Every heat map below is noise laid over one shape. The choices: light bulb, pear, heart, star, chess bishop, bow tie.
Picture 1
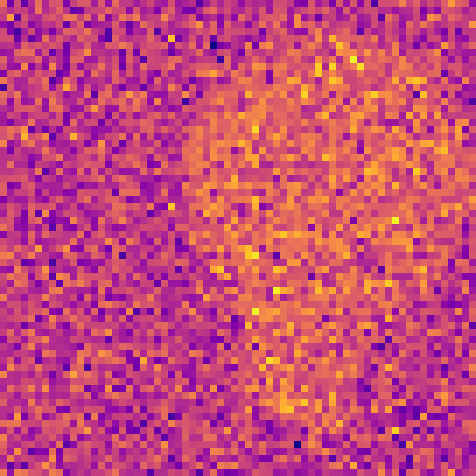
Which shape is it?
light bulb
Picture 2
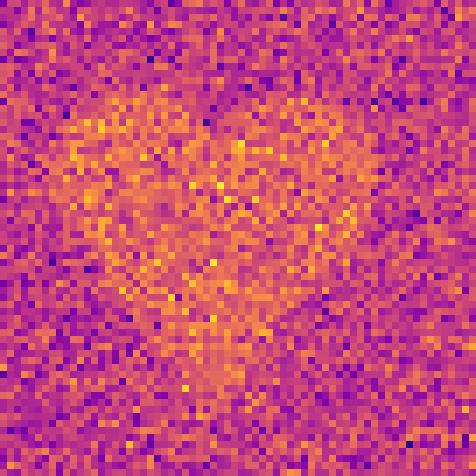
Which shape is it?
heart
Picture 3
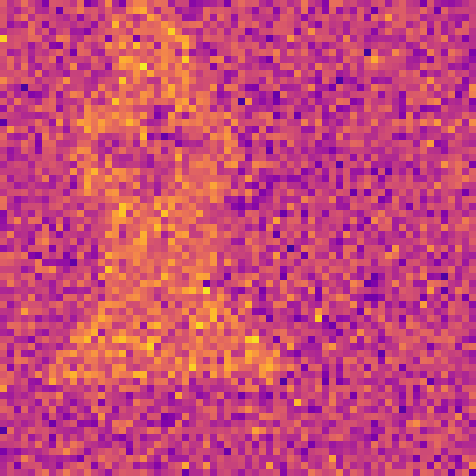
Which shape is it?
chess bishop
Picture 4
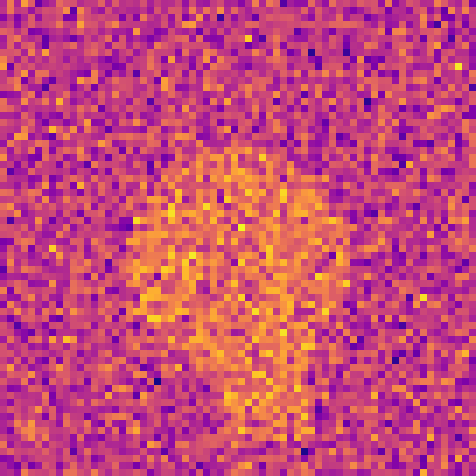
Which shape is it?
light bulb
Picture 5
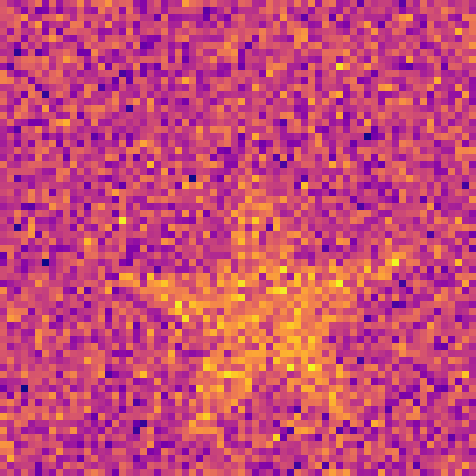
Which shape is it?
star
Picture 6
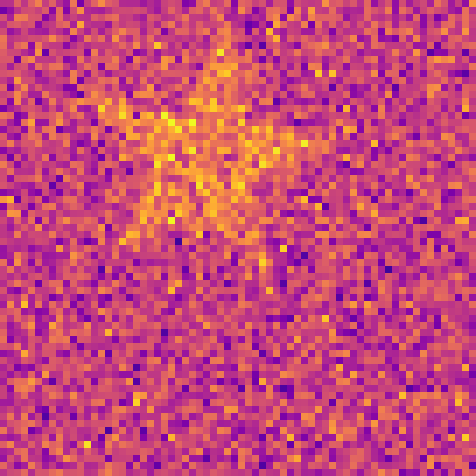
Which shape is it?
star
